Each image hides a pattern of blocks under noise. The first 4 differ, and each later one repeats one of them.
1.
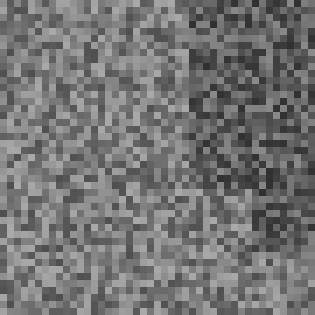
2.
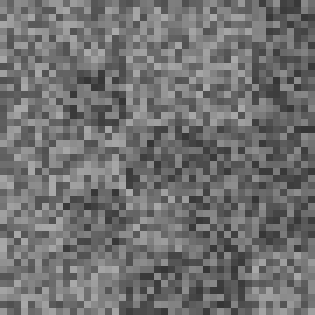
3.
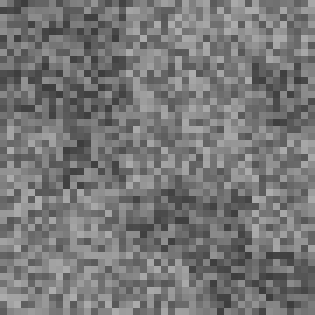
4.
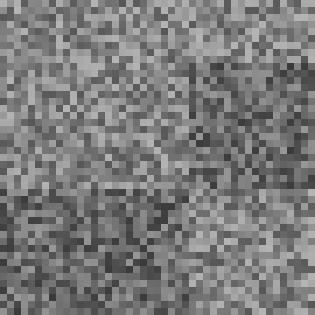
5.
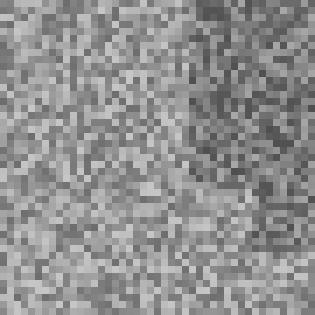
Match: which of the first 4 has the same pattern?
1
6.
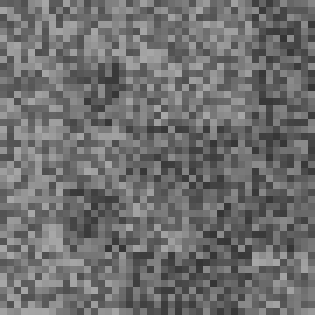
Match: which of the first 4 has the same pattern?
2
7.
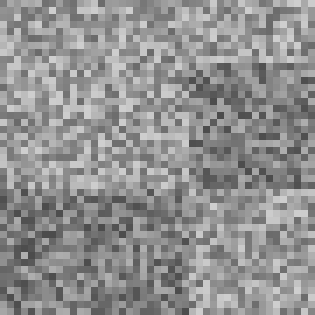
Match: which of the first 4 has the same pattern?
4
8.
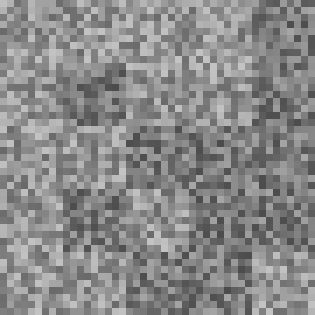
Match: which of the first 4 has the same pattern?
2
